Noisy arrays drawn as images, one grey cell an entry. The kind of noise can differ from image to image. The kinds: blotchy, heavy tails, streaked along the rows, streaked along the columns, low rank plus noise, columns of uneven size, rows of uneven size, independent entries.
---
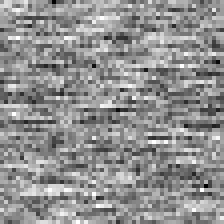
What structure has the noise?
streaked along the rows
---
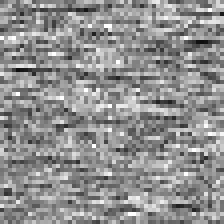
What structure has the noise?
streaked along the rows
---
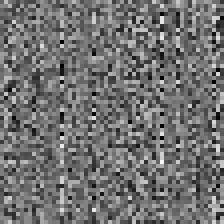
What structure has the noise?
columns of uneven size
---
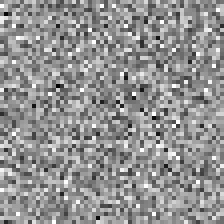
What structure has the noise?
independent entries
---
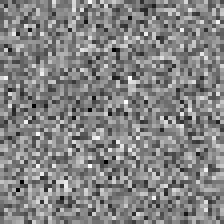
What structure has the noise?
independent entries
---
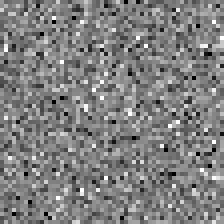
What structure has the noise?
heavy tails
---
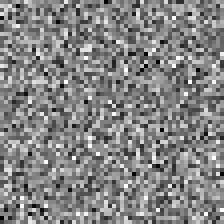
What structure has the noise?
independent entries
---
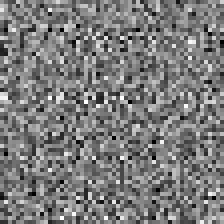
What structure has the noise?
low rank plus noise
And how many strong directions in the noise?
two
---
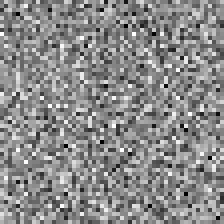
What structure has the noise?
independent entries
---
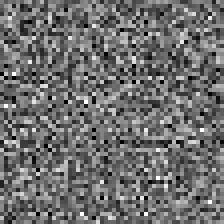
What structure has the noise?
low rank plus noise
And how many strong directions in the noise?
three or four
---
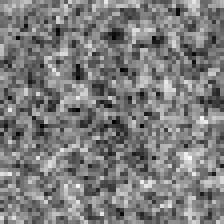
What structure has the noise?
blotchy
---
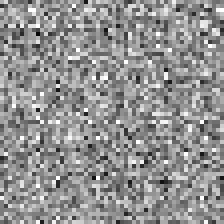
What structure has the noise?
low rank plus noise
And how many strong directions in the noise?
five to eight
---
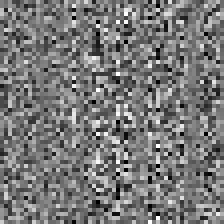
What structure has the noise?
columns of uneven size
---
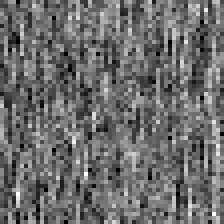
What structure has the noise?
streaked along the columns
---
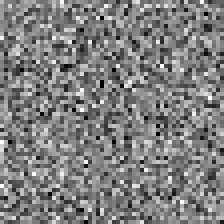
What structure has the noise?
low rank plus noise
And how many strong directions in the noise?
five to eight
